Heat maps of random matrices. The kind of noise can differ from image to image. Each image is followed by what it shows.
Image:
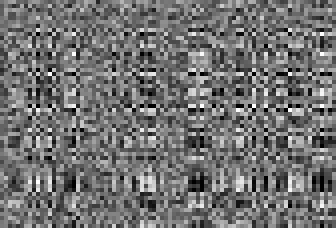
low rank plus noise
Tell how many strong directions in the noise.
one
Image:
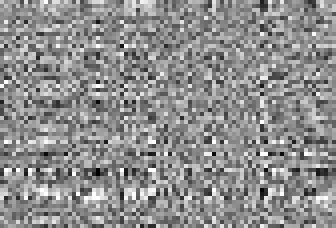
low rank plus noise
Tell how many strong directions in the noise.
two
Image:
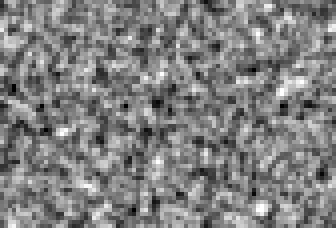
blotchy
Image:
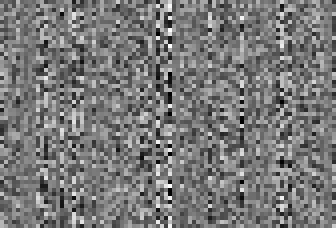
columns of uneven size
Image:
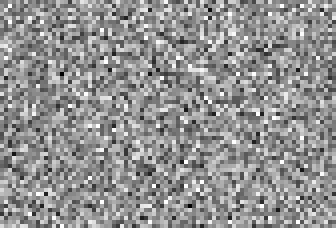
independent entries
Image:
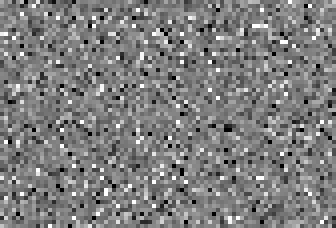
heavy tails
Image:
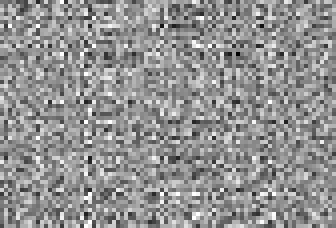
low rank plus noise
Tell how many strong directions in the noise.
three or four
